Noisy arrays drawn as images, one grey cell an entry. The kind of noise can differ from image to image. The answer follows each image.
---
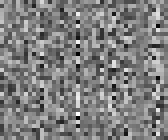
columns of uneven size
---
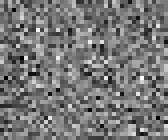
low rank plus noise
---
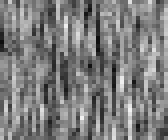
streaked along the columns
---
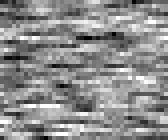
streaked along the rows
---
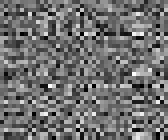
low rank plus noise
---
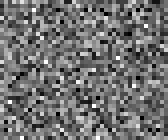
independent entries
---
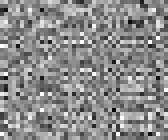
low rank plus noise
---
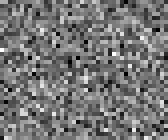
independent entries
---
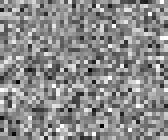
independent entries
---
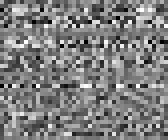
rows of uneven size
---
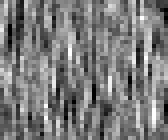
streaked along the columns
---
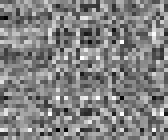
low rank plus noise
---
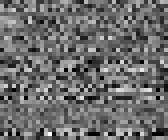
rows of uneven size
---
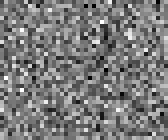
independent entries
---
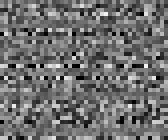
rows of uneven size
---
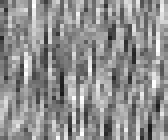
streaked along the columns
